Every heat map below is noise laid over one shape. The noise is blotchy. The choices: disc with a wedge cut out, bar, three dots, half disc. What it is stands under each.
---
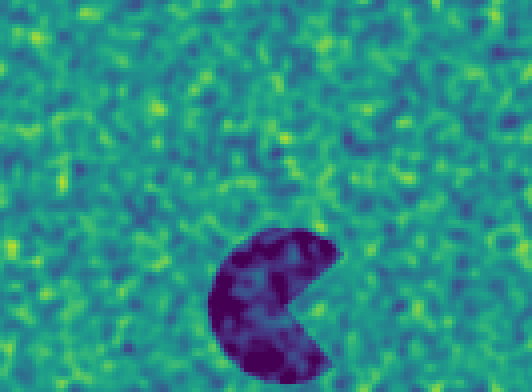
disc with a wedge cut out
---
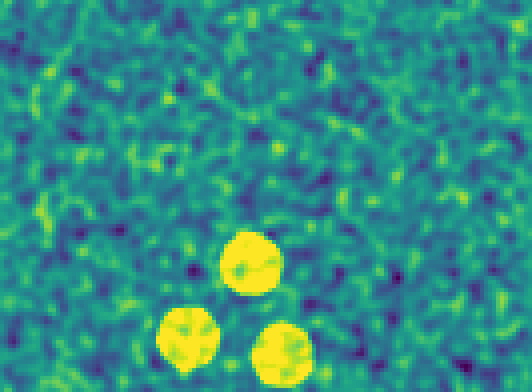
three dots
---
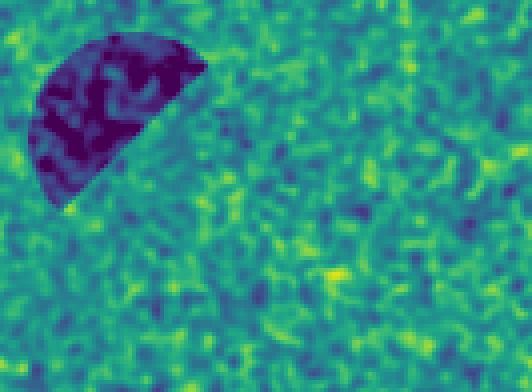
half disc
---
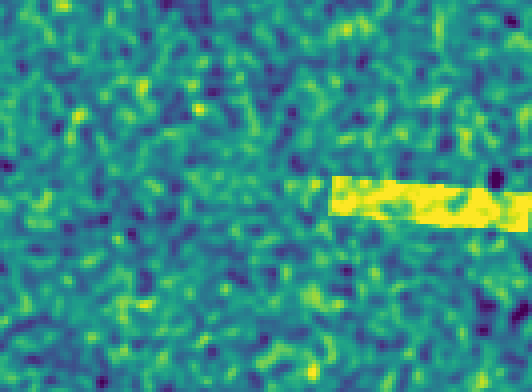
bar
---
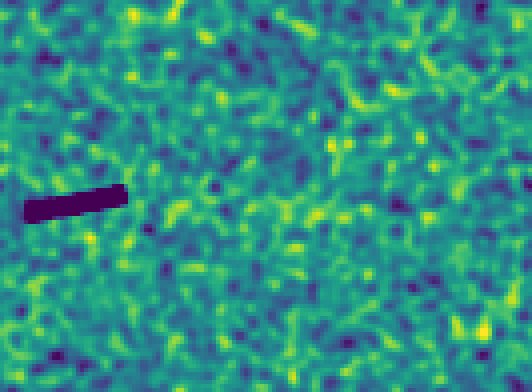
bar
